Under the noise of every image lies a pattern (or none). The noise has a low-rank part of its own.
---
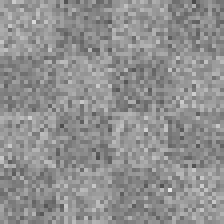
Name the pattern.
a checkerboard
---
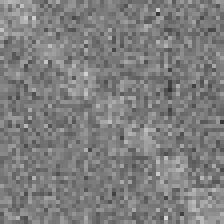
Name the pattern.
blocks along the diagonal
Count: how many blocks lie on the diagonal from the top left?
7
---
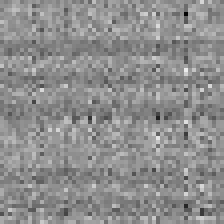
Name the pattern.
bands of rows
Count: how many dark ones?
5
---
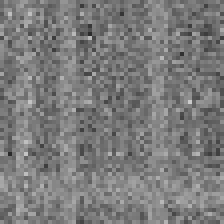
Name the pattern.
bands of rows crossing bands of columns
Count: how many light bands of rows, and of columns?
1 and 3
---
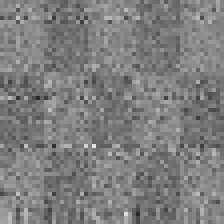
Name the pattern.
a checkerboard
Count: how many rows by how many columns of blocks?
3 by 5
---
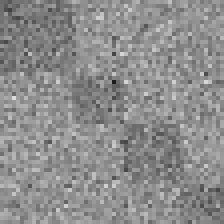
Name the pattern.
blocks along the diagonal
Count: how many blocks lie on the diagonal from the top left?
4
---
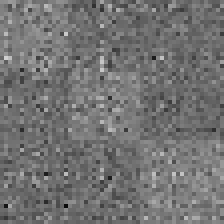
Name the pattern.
blocks along the diagonal
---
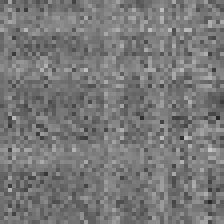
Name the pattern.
bands of rows crossing bands of columns
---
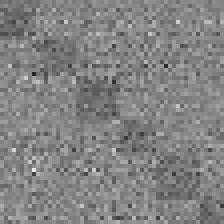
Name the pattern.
blocks along the diagonal
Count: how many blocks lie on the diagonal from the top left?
6
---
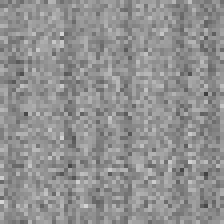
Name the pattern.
bands of columns
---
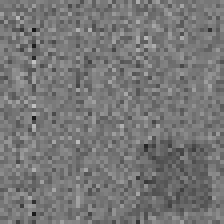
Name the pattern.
one block
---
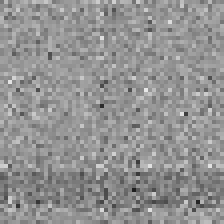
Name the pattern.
one band of rows
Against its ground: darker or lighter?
darker
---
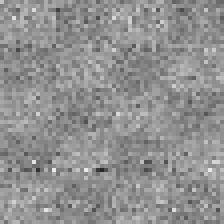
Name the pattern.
a checkerboard
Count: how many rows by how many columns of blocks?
5 by 4
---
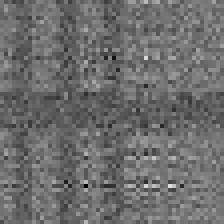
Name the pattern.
bands of rows crossing bands of columns
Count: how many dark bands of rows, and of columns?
1 and 3
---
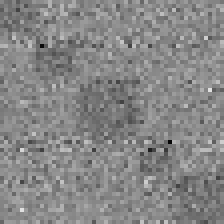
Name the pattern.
blocks along the diagonal
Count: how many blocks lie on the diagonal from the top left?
5
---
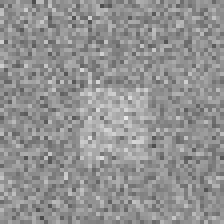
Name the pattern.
one block
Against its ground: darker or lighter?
lighter
